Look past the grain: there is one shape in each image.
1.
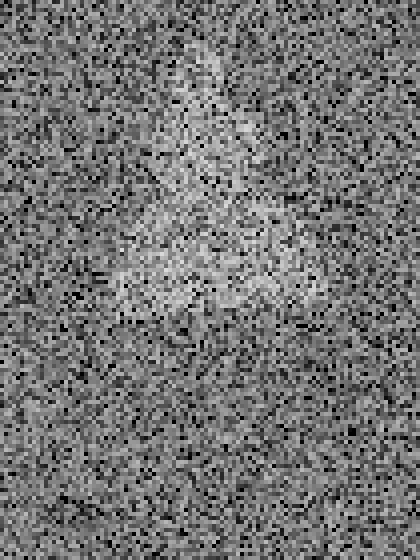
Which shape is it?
chess pawn
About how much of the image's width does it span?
half
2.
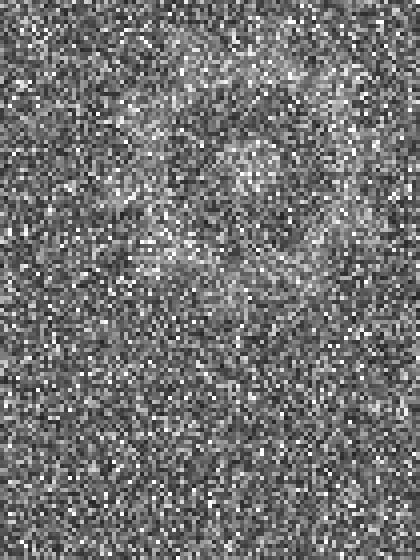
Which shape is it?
gear
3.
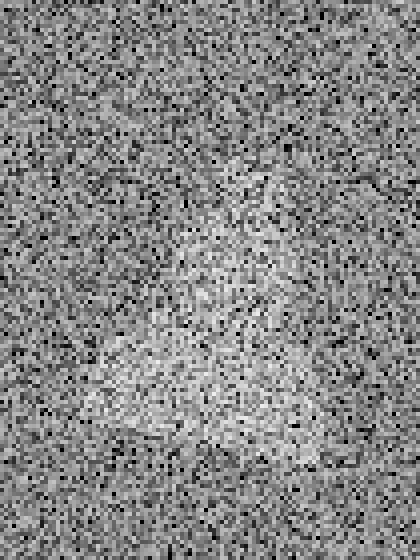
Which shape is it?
chess pawn
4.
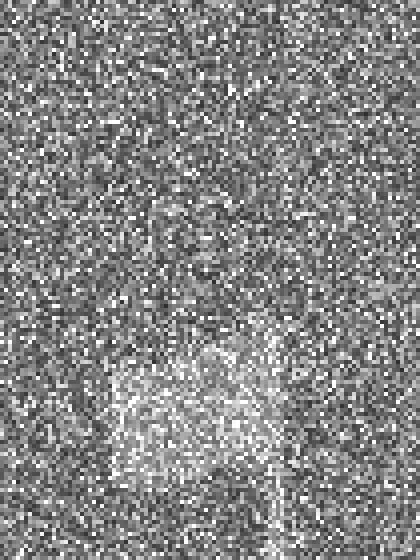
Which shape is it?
flag
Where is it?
bottom middle
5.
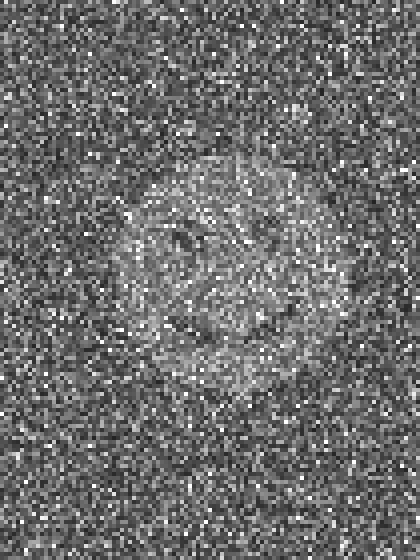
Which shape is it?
smiling face
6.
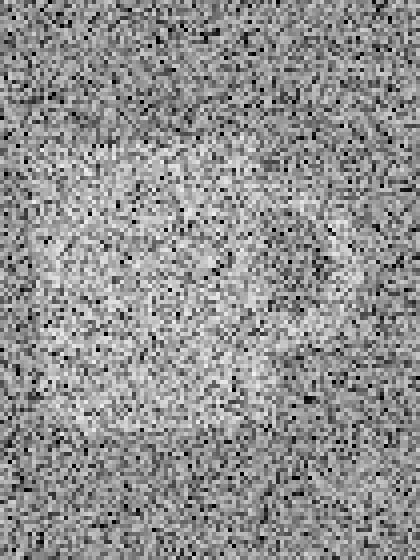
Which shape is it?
cup
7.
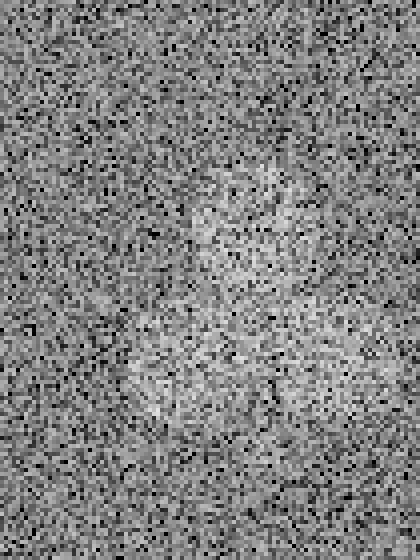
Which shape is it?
club
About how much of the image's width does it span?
two thirds
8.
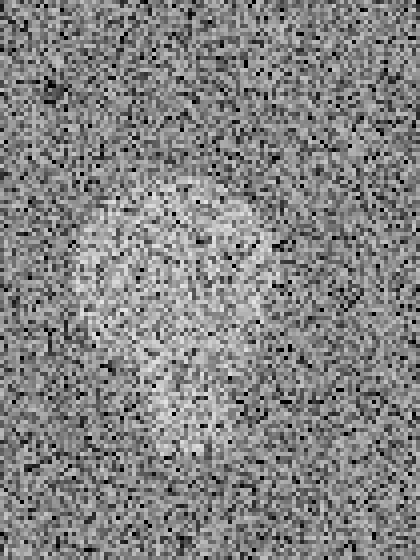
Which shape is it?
light bulb
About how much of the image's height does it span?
half
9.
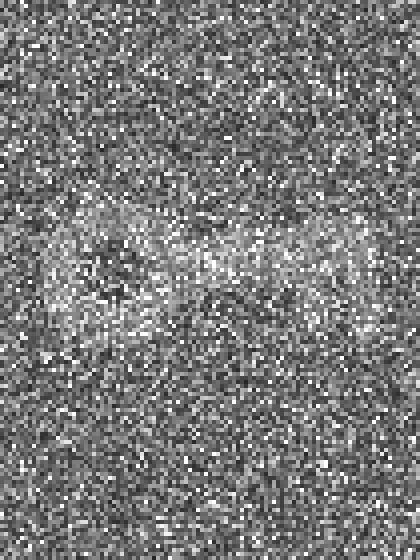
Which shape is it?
key
